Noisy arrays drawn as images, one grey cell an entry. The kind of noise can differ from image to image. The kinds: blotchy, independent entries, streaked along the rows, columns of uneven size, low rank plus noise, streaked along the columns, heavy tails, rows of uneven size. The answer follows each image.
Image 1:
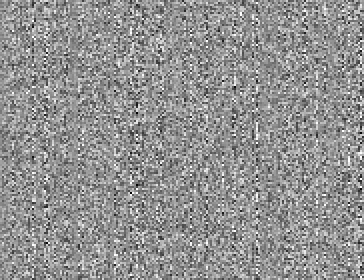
columns of uneven size
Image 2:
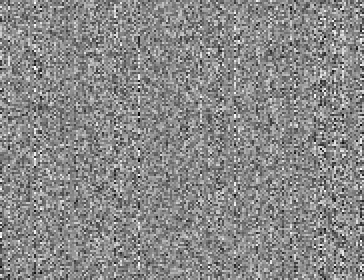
columns of uneven size
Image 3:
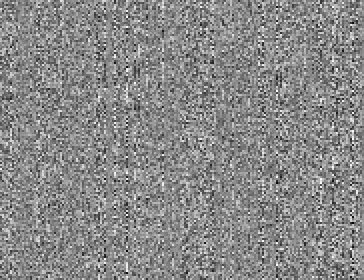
columns of uneven size
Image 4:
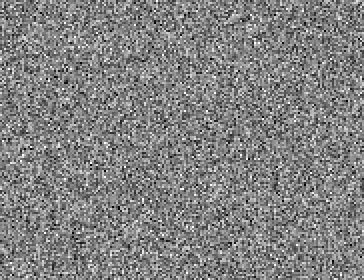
independent entries
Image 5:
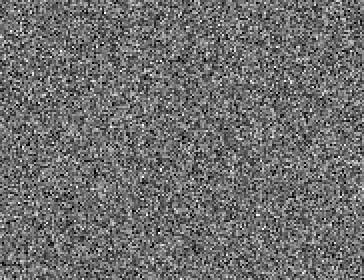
independent entries
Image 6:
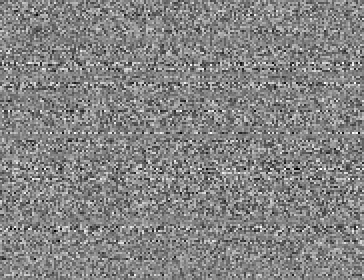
rows of uneven size
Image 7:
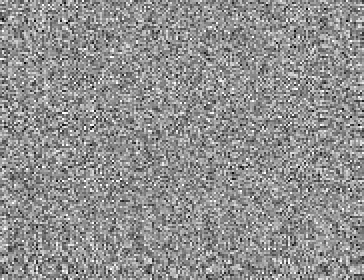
low rank plus noise
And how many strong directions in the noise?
one
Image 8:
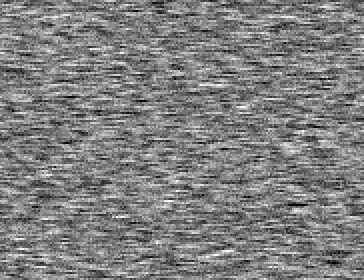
streaked along the rows
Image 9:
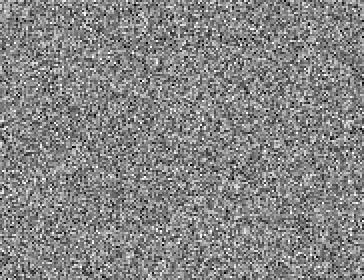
independent entries
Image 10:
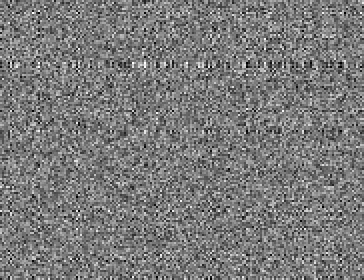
low rank plus noise
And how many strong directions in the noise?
one
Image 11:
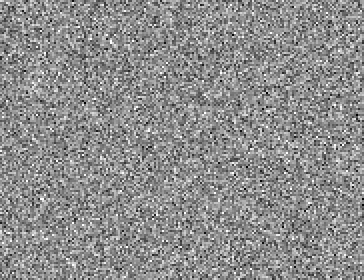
independent entries
